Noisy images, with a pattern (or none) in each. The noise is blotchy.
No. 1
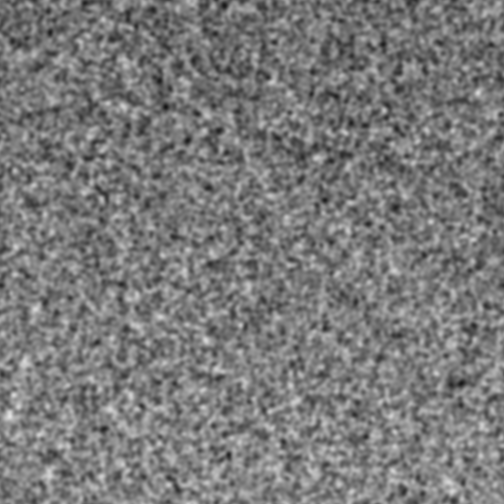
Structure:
a smooth slope
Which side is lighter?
bottom
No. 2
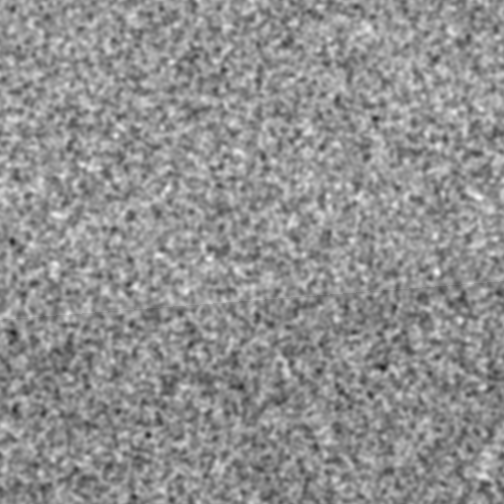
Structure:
a sharp edge
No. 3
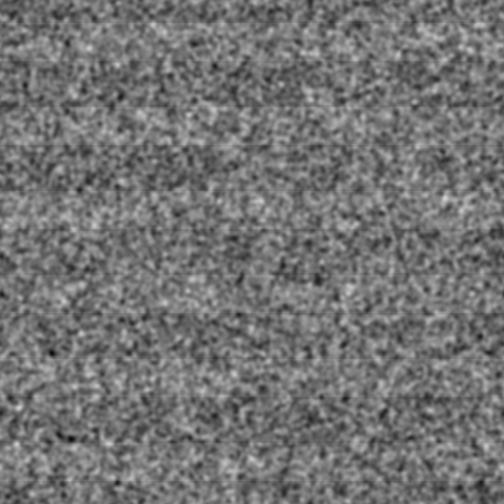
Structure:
horizontal stripes
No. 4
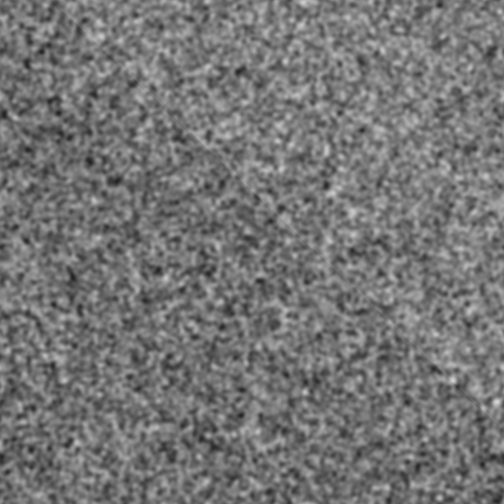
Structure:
a sharp edge
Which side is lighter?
top right
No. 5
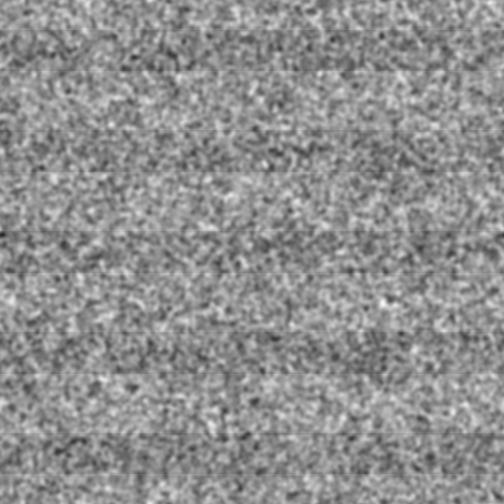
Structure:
horizontal stripes
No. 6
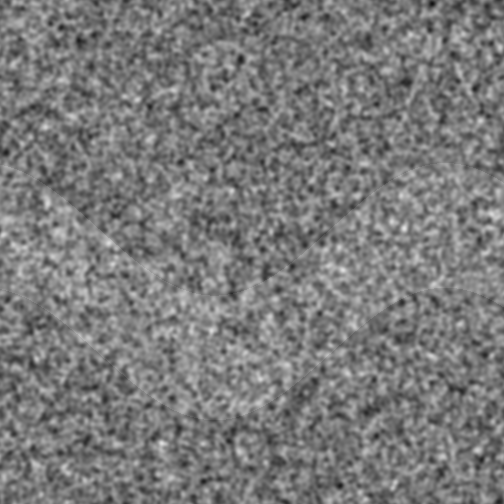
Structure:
a wavy band
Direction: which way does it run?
left to right
